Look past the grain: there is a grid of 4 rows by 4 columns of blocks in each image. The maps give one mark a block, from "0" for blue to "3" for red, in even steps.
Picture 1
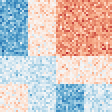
0233
0233
1122
2101
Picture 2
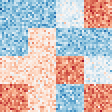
0013
0200
2231
3203
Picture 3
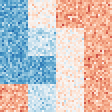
0233
0123
0023
3123
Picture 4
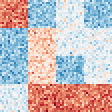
3010
0211
0201
1333
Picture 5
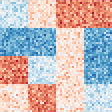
1233
0020
3120
2321
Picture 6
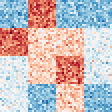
0300
3221
1231
1020
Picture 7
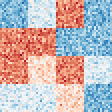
0130
3300
3231
1120
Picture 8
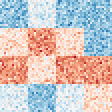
0100
2320
3233
1012
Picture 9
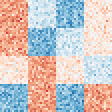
3102
3012
2321
0303
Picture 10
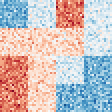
0131
2221
3210
3200
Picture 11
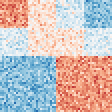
3210
1221
0033
0033
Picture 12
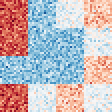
3012
3001
0002
3121
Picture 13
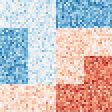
1100
0122
0123
2233
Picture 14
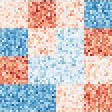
2320
0213
3112
0023
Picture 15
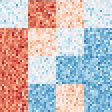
1321
3210
3100
3020
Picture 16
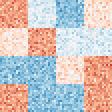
3102
2311
0023
3003
